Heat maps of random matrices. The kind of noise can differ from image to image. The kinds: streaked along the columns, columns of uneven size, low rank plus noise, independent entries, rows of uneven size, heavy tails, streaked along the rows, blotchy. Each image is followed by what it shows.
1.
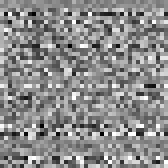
rows of uneven size
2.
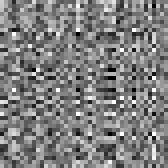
low rank plus noise
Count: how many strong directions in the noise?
one
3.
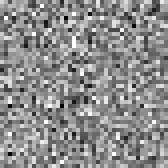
low rank plus noise
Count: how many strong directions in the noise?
five to eight
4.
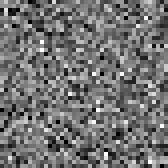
independent entries
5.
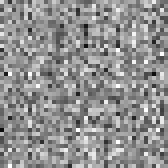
low rank plus noise
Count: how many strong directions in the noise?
three or four
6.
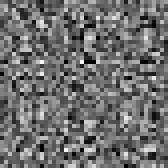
low rank plus noise
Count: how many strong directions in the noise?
two
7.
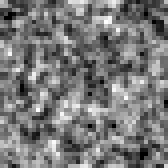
blotchy
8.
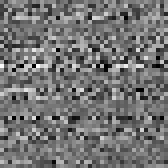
rows of uneven size
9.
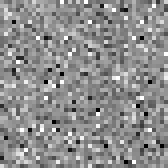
heavy tails
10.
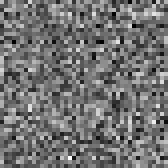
low rank plus noise
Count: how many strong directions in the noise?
three or four
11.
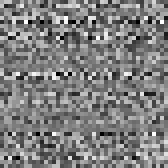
rows of uneven size
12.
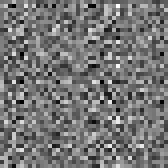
low rank plus noise
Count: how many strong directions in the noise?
two
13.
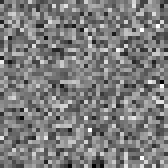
low rank plus noise
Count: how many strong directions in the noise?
five to eight
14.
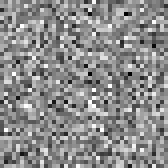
low rank plus noise
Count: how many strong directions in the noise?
five to eight
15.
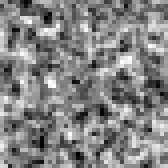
blotchy
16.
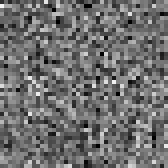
low rank plus noise
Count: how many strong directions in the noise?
five to eight
